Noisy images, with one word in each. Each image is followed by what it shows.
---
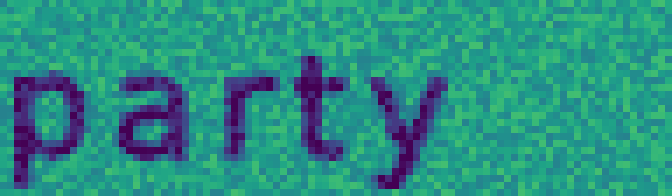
party
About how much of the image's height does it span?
two thirds
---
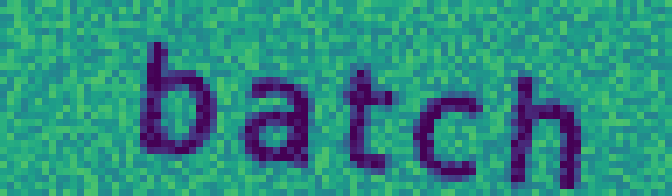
batch
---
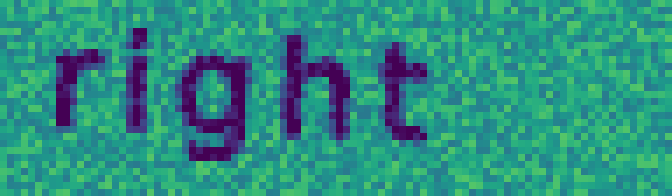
right
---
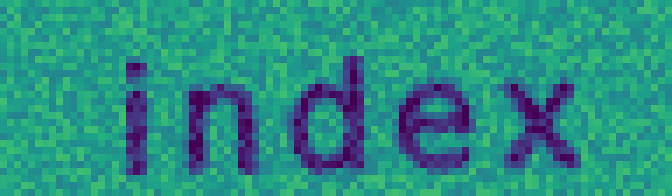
index
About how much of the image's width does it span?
two thirds
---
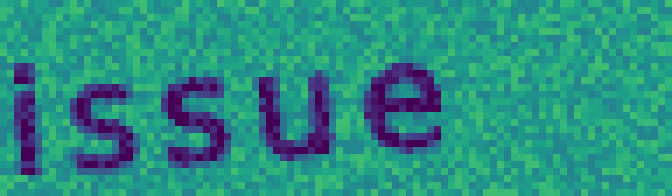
issue
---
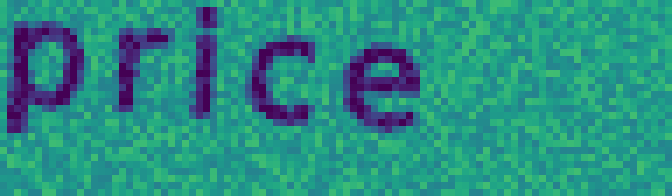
price
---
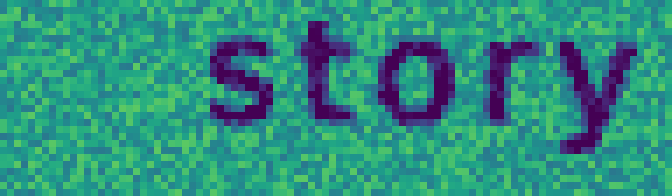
story
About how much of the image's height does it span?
two thirds
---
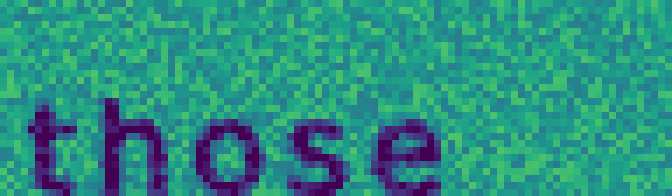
those
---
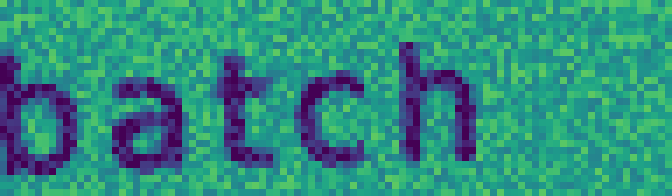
batch
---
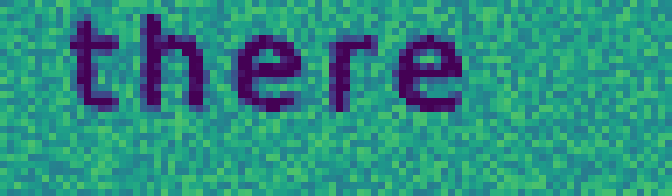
there
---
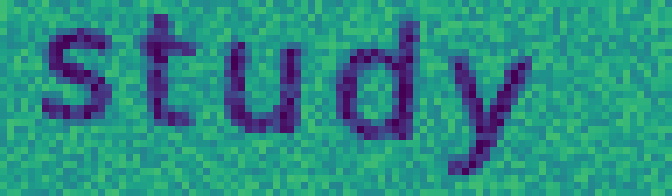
study
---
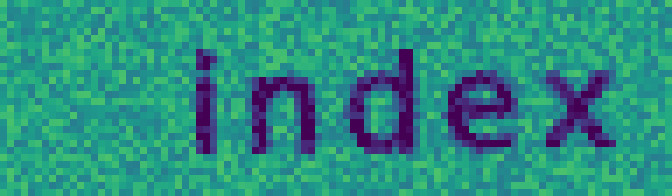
index
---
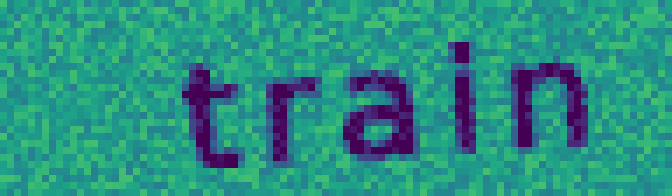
train
